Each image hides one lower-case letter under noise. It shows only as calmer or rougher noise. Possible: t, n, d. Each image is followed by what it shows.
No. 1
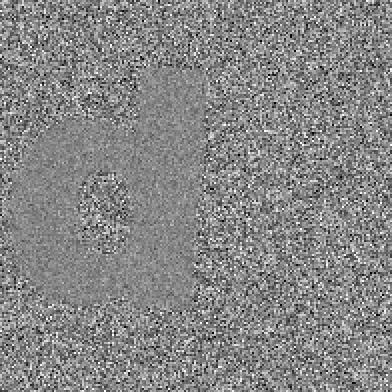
d
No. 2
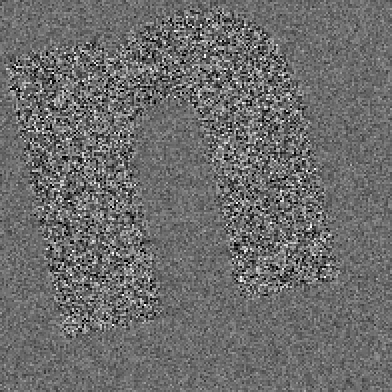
n
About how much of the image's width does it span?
nearly all
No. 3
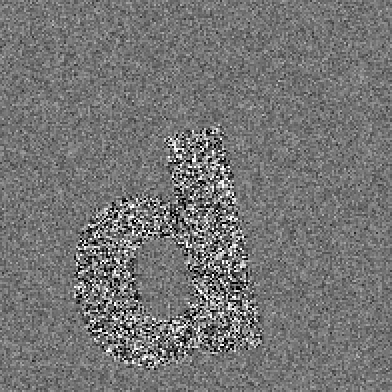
d
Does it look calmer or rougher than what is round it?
rougher
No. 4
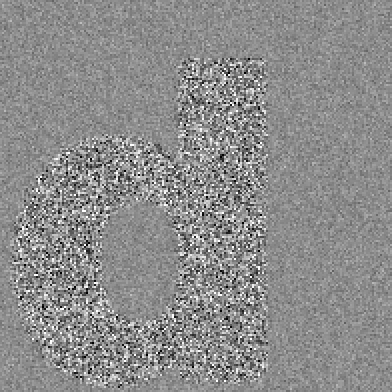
d
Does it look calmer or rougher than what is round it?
rougher
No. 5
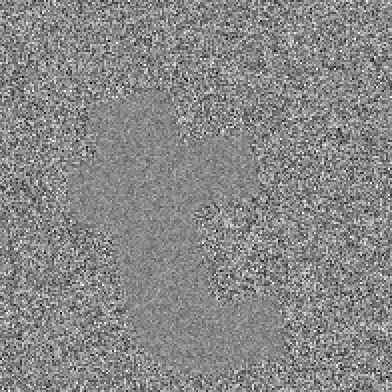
t
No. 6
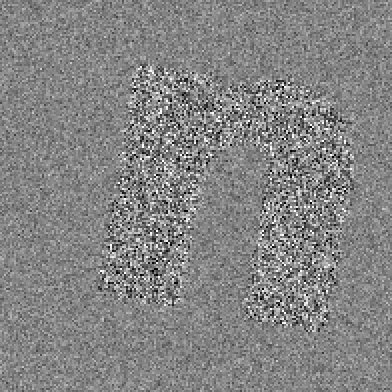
n
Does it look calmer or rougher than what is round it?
rougher
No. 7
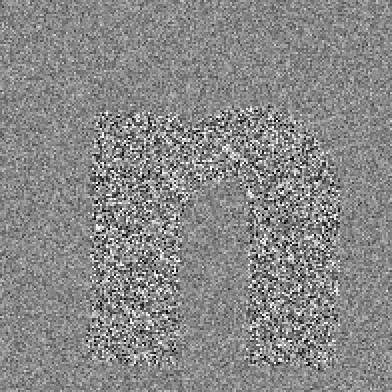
n
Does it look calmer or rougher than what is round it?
rougher
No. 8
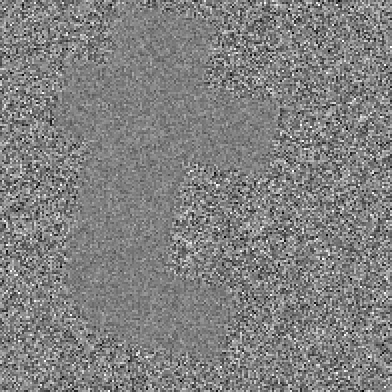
t
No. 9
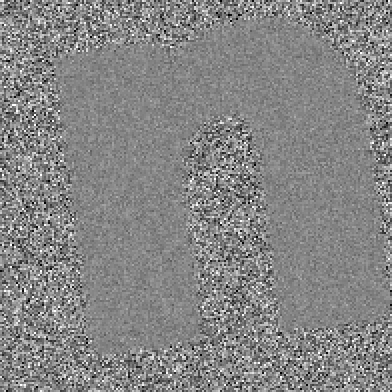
n
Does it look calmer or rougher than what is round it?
calmer
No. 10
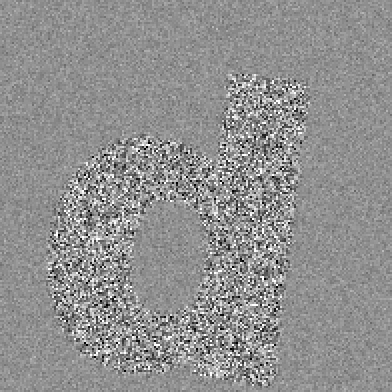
d
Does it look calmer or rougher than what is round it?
rougher
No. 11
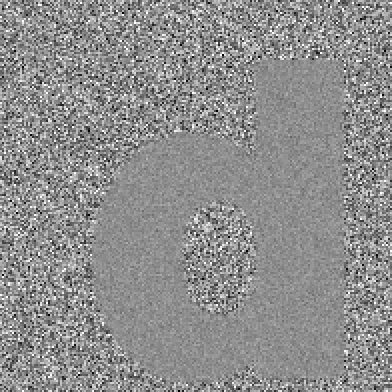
d
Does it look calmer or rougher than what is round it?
calmer
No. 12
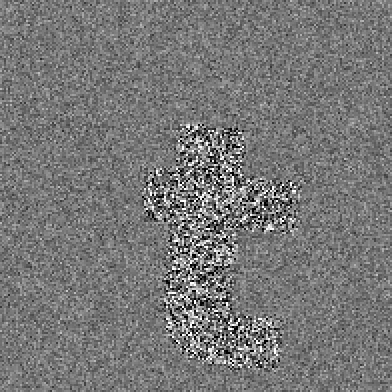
t
